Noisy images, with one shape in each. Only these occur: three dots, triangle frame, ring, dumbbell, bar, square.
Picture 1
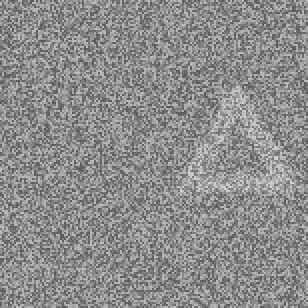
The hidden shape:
triangle frame
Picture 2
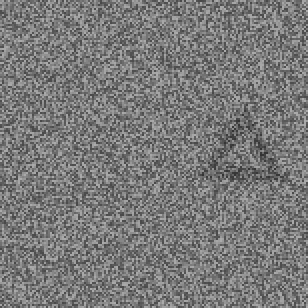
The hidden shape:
triangle frame
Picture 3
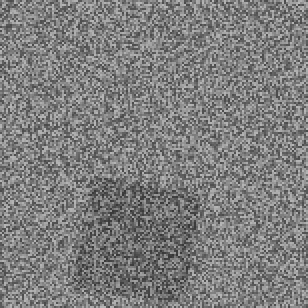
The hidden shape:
square
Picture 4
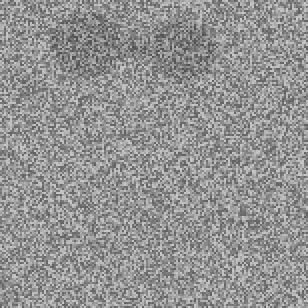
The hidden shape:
dumbbell
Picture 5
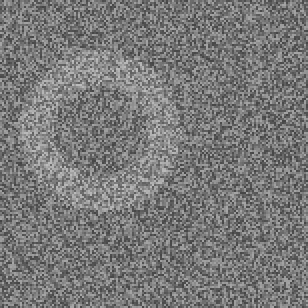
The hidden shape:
ring
